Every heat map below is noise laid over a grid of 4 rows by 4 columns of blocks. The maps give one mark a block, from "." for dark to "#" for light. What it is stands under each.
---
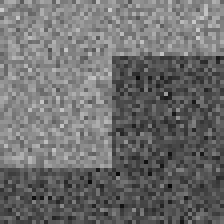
####
##..
##..
....
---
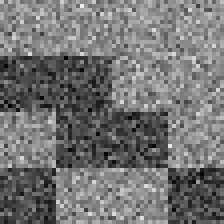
####
..##
#..#
.##.
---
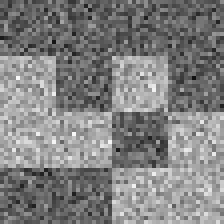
....
#.#.
##.#
..##
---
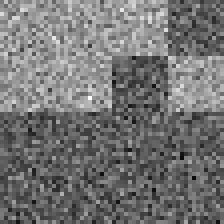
###.
##.#
....
....
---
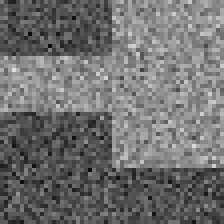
..##
####
..##
....
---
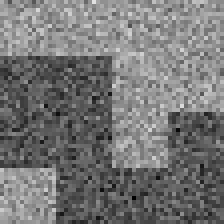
####
..##
..#.
#...
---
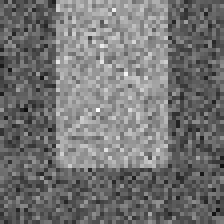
.##.
.##.
.##.
....
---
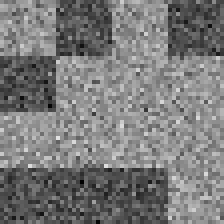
#.#.
.###
####
...#
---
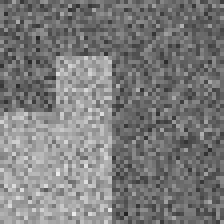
....
.#..
##..
##..
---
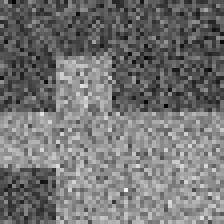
....
.#..
####
.###
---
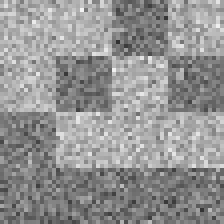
##.#
#.#.
.###
....
